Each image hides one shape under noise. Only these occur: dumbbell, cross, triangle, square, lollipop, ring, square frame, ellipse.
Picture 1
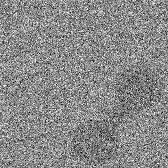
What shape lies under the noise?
dumbbell
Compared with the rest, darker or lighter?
darker
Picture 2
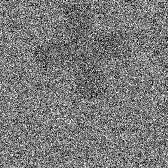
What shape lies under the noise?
cross
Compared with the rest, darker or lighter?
darker
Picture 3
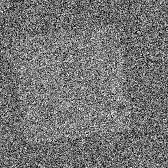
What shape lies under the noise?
square
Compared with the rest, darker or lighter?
lighter
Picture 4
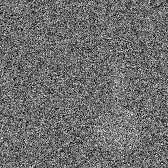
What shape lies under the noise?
lollipop
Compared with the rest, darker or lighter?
lighter
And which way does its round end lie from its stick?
down
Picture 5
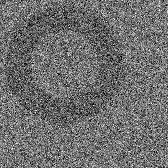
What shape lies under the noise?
ring
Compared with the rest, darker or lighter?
darker
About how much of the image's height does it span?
two thirds
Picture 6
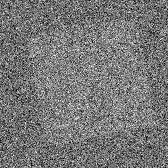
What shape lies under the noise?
square
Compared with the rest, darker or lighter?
lighter
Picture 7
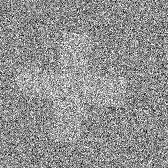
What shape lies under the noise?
cross
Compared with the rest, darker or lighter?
lighter
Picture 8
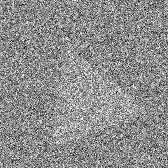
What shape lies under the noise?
triangle
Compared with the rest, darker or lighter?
lighter
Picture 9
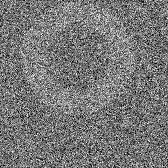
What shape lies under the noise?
ring
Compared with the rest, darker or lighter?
lighter
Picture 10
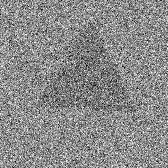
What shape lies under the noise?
triangle
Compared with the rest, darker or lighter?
darker
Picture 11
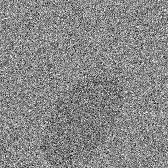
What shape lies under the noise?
ellipse
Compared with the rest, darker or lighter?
darker
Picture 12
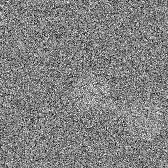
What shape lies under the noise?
dumbbell
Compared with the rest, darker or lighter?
lighter
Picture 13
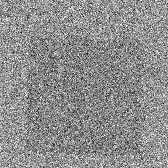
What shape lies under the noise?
square
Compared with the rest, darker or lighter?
darker
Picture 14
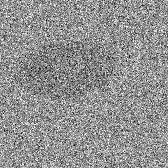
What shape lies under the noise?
ellipse
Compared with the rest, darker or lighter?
darker
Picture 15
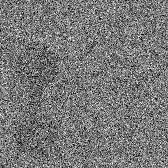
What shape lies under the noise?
dumbbell
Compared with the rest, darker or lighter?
darker
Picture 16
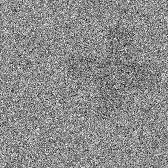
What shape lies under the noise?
cross
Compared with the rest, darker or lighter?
darker
